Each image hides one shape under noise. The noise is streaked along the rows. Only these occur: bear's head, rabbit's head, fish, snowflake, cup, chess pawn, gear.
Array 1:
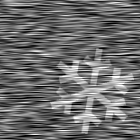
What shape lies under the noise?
snowflake
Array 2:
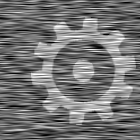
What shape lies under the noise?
gear
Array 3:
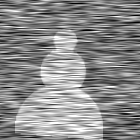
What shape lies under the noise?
chess pawn
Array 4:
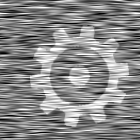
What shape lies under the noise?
gear
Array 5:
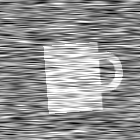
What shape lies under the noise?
cup
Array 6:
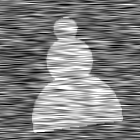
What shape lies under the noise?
chess pawn
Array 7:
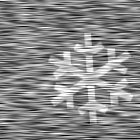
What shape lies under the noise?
snowflake
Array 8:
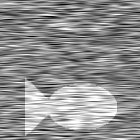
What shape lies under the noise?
fish
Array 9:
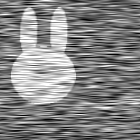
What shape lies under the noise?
rabbit's head
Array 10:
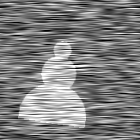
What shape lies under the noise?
chess pawn
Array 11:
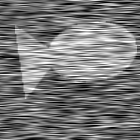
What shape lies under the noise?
fish
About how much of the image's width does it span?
nearly all
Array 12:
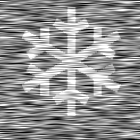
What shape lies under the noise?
snowflake
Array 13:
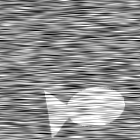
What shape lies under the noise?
fish
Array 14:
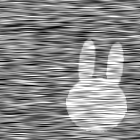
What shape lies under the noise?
rabbit's head
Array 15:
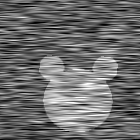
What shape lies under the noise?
bear's head
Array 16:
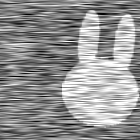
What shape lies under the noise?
rabbit's head
